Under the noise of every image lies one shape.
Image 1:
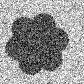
dark flower
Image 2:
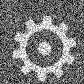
light gear
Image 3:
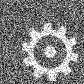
light gear
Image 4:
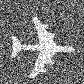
light airplane
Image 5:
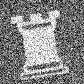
light chess rook
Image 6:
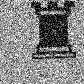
dark chess rook
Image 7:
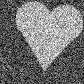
light heart
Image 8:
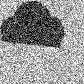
dark cloud
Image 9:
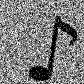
dark musical note
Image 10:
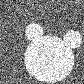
light bear's head
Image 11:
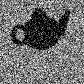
dark teapot
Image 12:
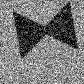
dark bow tie
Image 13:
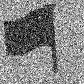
dark flag
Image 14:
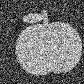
light apple
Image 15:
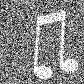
light pair of musical notes
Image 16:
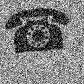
dark telephone
